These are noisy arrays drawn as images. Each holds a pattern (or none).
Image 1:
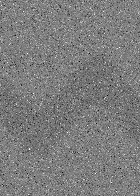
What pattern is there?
a wavy band
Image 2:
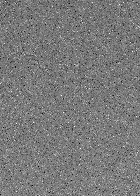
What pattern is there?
a smooth slope
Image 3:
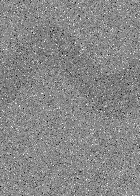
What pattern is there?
a wavy band
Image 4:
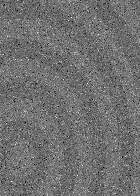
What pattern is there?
rings round one point
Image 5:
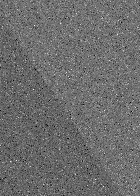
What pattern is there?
a sharp edge
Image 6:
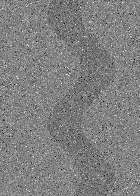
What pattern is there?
a wavy band
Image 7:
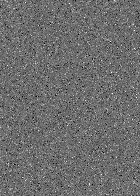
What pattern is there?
only noise
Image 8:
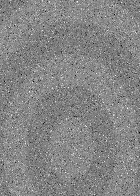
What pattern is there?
rings round one point
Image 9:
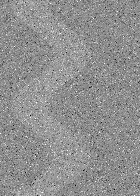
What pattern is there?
a wavy band
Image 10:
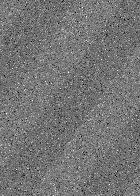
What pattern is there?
diagonal stripes
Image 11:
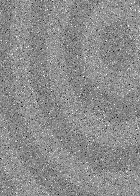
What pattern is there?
rings round one point
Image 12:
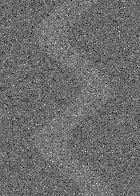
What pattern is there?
a wavy band
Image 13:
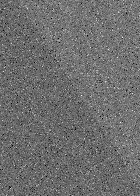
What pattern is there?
a sharp edge
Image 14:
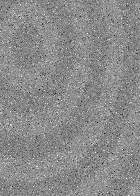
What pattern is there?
rings round one point
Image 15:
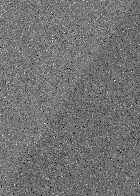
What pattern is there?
a sharp edge
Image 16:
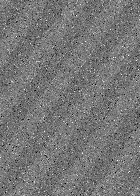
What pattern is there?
diagonal stripes
